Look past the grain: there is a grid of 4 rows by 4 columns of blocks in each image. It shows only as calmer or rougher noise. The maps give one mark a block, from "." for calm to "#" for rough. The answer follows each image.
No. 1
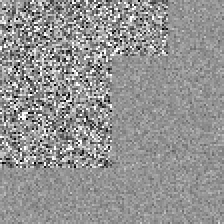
###.
##..
##..
....
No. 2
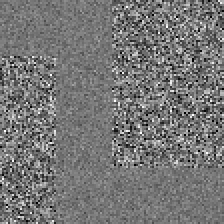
..##
#.##
#.##
#...
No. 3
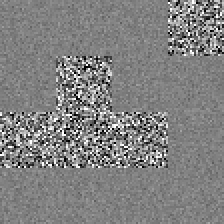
...#
.#..
###.
....
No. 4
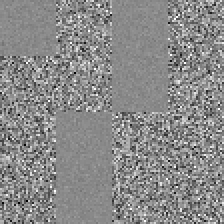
.#.#
##.#
#.##
#.##
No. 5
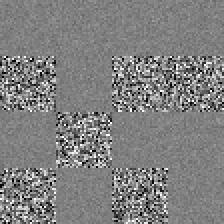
....
#.##
.#..
#.#.
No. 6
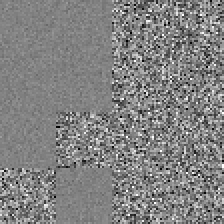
..##
..##
.###
#.##
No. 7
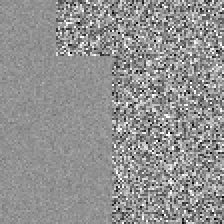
.###
..##
..##
..##
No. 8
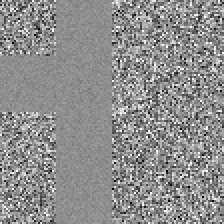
#.##
..##
#.##
#.##
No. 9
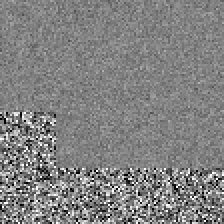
....
....
#...
####
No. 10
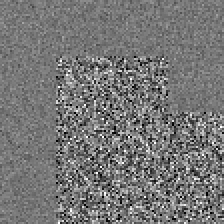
....
.##.
.###
.###
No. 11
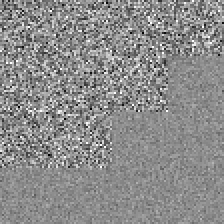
####
###.
##..
....
